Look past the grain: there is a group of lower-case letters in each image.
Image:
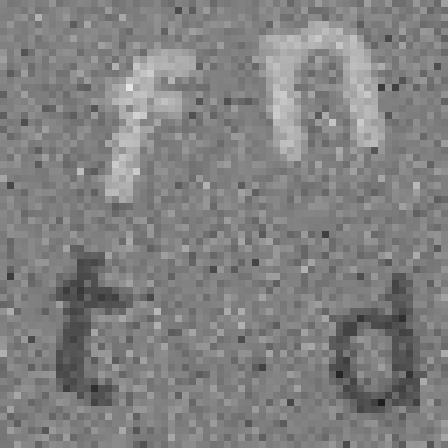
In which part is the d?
bottom right
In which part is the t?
bottom left
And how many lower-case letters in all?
4
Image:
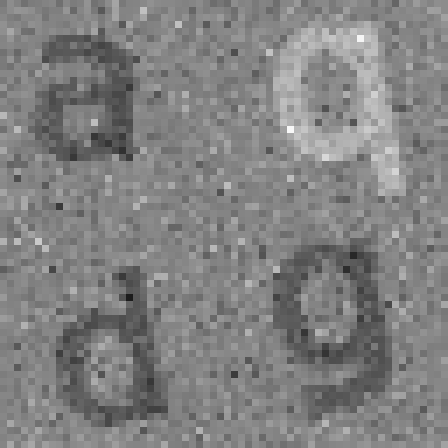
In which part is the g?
bottom right
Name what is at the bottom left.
d
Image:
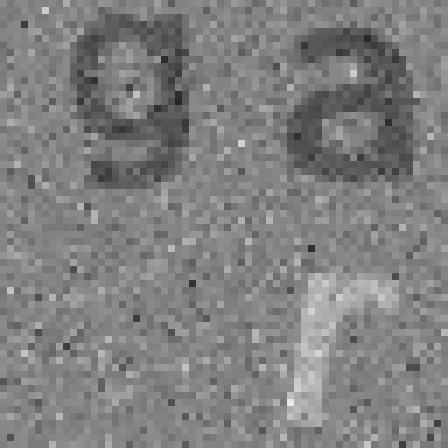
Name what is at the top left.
g
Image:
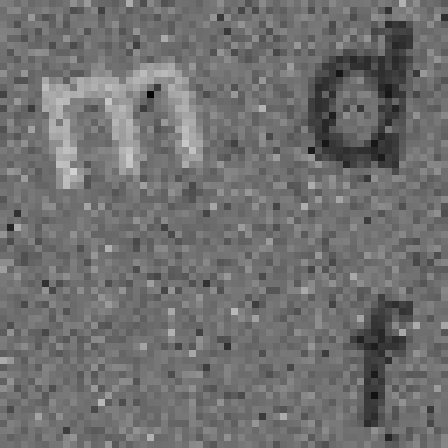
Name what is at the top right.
d
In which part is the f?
bottom right
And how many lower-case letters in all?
3
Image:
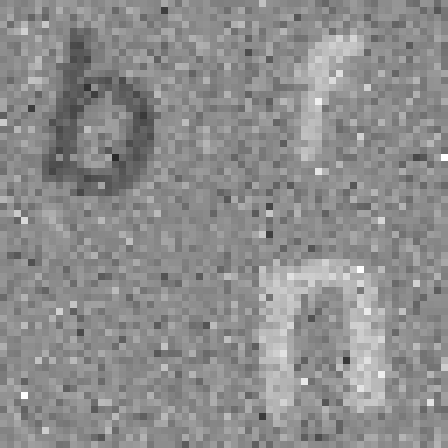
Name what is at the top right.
f
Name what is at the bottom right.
n
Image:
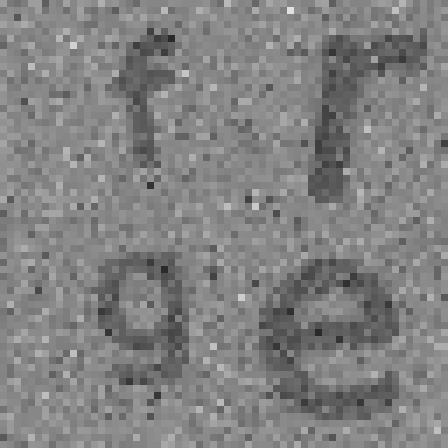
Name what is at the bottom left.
g
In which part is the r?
top right
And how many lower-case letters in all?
4
